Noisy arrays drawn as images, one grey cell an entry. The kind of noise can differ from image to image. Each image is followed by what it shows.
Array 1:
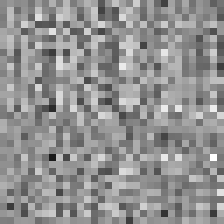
low rank plus noise
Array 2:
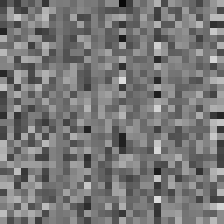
columns of uneven size
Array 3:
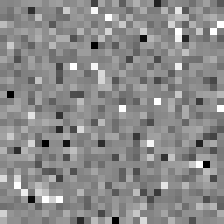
heavy tails
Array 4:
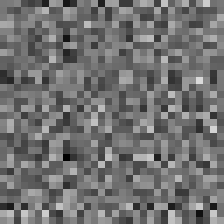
low rank plus noise
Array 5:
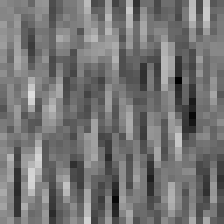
streaked along the columns
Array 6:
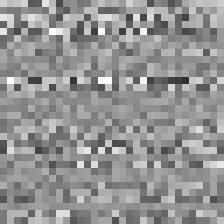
rows of uneven size
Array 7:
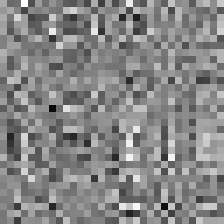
low rank plus noise
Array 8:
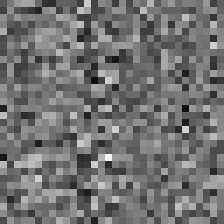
low rank plus noise
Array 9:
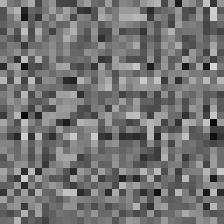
low rank plus noise
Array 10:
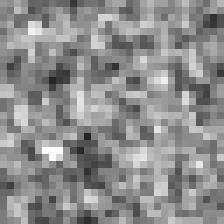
blotchy
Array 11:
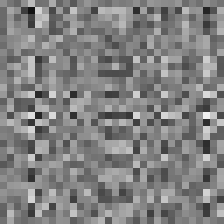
low rank plus noise
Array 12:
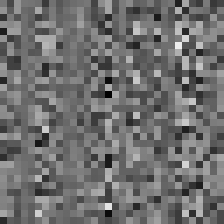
columns of uneven size
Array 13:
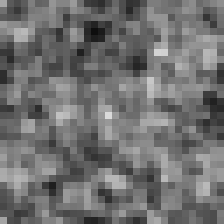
blotchy
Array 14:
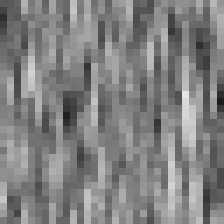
streaked along the columns
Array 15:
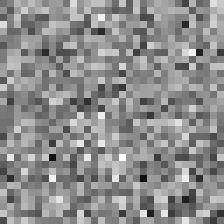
low rank plus noise
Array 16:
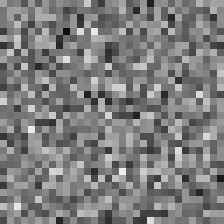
independent entries
